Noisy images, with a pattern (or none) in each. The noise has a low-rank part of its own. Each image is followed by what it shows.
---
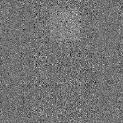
one block
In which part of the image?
top middle
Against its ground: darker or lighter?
lighter
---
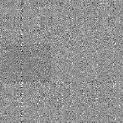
one block
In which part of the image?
middle left
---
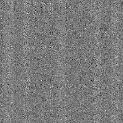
bands of columns
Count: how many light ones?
5
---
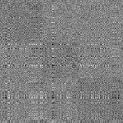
blocks along the diagonal
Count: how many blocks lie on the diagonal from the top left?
3
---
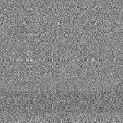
one band of rows
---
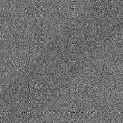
a diagonal band
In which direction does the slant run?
bottom left to top right
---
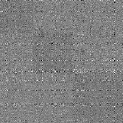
blocks along the diagonal
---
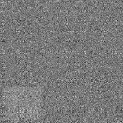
one block
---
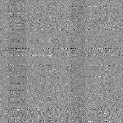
bands of columns
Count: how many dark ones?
2
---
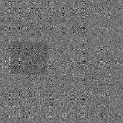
one block
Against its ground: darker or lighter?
darker
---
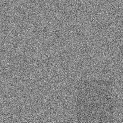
one block
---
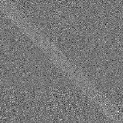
a diagonal band
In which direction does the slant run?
top left to bottom right
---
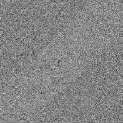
a diagonal band
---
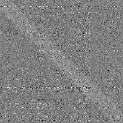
a diagonal band
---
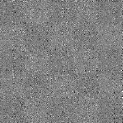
a checkerboard
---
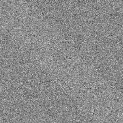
a diagonal band
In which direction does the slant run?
top left to bottom right
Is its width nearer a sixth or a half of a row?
a half
